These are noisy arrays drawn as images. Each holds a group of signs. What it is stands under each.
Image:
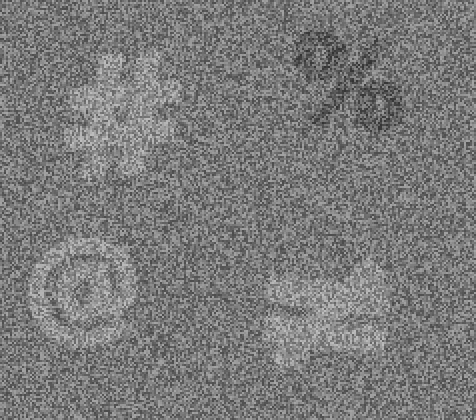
top left: light hash sign; top right: dark percent sign; bottom left: light at sign; bottom right: light not-equal sign
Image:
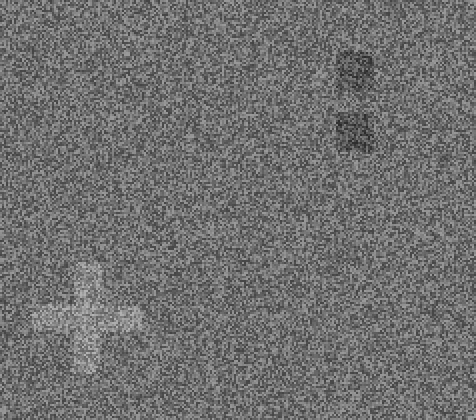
top right: dark colon; bottom left: light plus sign
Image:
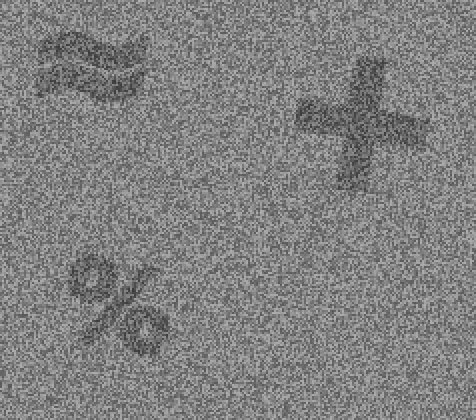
top left: dark approximately sign; top right: dark plus sign; bottom left: dark percent sign
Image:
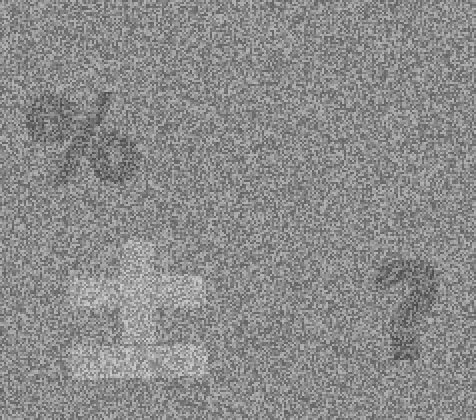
top left: dark percent sign; bottom left: light plus-minus sign; bottom right: dark question mark
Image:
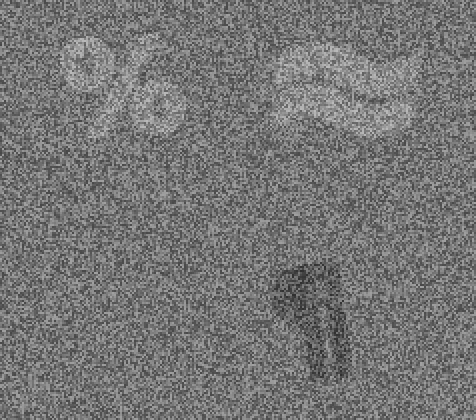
top left: light percent sign; top right: light approximately sign; bottom right: dark pilcrow
